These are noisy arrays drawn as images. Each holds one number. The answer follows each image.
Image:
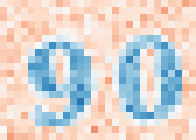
90
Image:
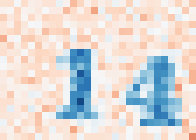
14
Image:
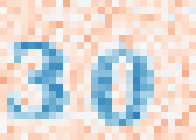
30
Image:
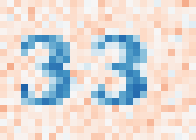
33
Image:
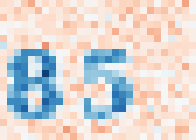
85
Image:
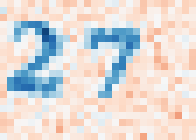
27
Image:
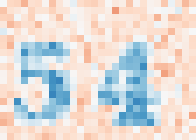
54
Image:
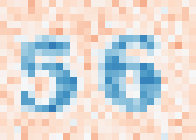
56
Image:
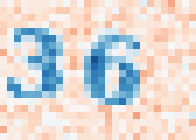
36
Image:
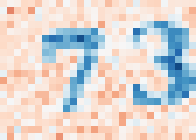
73
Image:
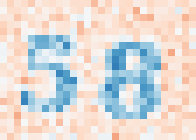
58
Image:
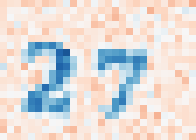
27
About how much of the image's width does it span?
two thirds
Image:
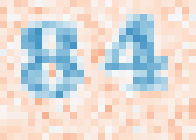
84
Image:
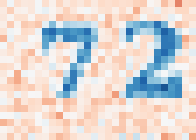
72
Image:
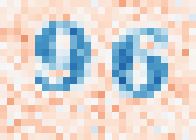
96
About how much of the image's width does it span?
two thirds
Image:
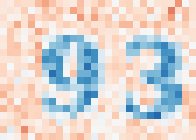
93
